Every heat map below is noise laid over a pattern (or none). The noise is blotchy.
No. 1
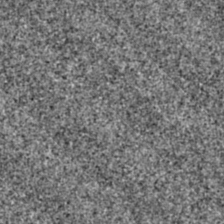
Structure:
diagonal stripes
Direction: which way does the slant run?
top left to bottom right
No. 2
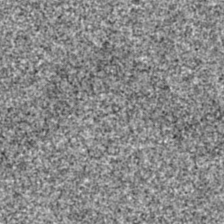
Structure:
a wavy band
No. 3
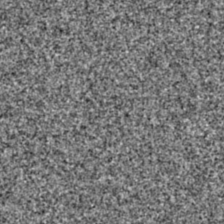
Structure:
only noise
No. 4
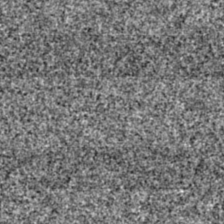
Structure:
horizontal stripes
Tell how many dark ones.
2
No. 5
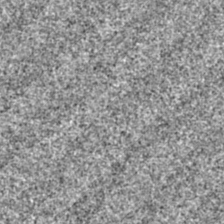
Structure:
diagonal stripes
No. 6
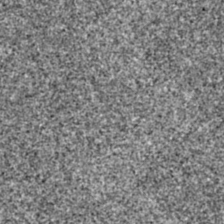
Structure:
a wavy band
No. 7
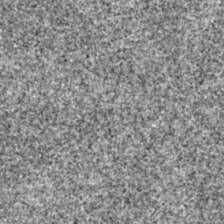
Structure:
spokes from one point
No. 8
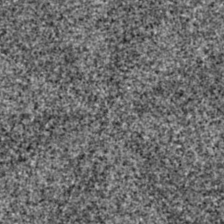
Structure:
spokes from one point
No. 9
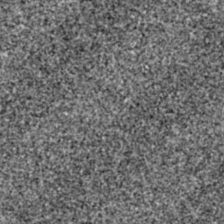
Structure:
diagonal stripes
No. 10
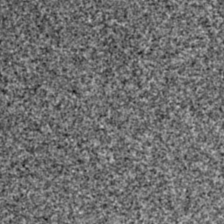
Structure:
a smooth slope
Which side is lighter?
bottom right
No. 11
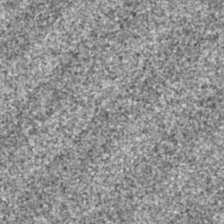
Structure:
diagonal stripes
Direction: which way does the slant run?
bottom left to top right
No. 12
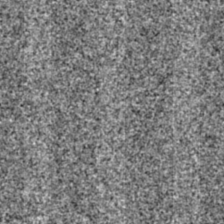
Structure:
vertical stripes
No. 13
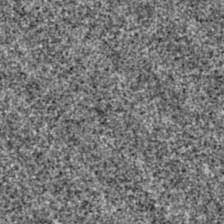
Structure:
diagonal stripes
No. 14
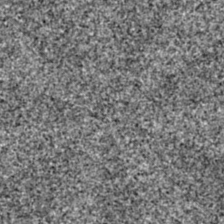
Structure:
spokes from one point
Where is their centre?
centre
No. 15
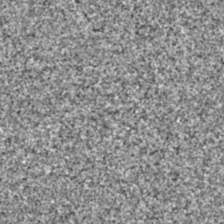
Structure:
only noise
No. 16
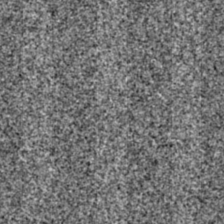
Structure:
vertical stripes
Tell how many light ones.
3
